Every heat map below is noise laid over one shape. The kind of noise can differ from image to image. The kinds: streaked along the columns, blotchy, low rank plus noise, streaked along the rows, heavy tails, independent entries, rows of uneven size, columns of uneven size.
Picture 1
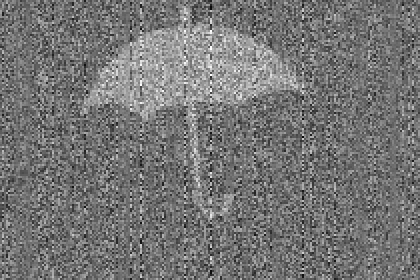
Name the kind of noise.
columns of uneven size
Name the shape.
umbrella
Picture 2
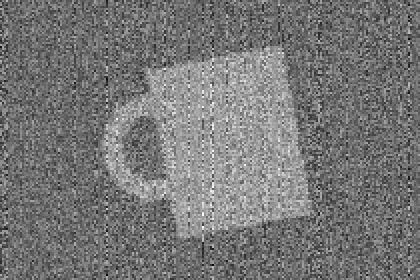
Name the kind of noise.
columns of uneven size
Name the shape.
cup
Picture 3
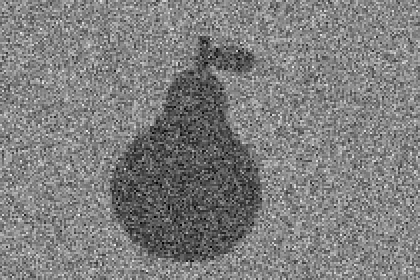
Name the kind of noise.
independent entries
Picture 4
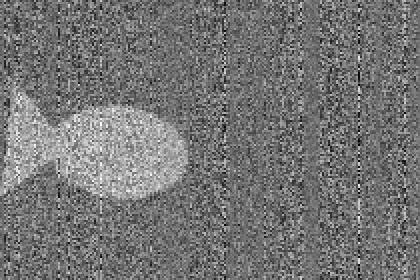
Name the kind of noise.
columns of uneven size
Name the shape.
fish
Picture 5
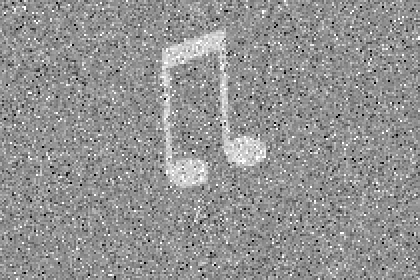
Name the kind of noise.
heavy tails
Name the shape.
pair of musical notes
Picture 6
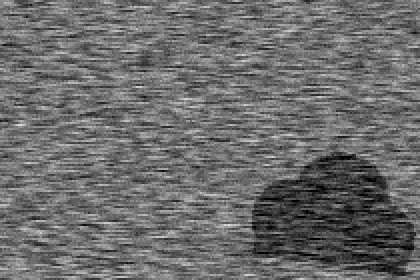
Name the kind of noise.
streaked along the rows
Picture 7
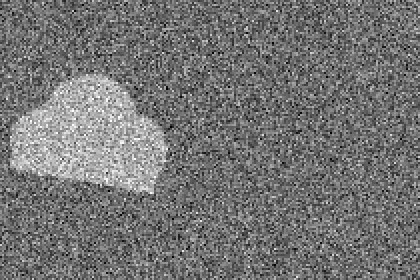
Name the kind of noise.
independent entries
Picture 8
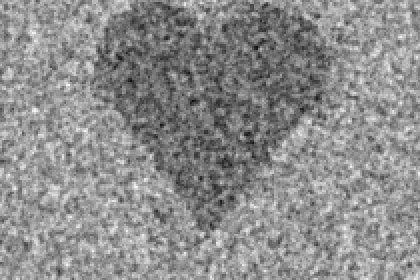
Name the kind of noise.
blotchy
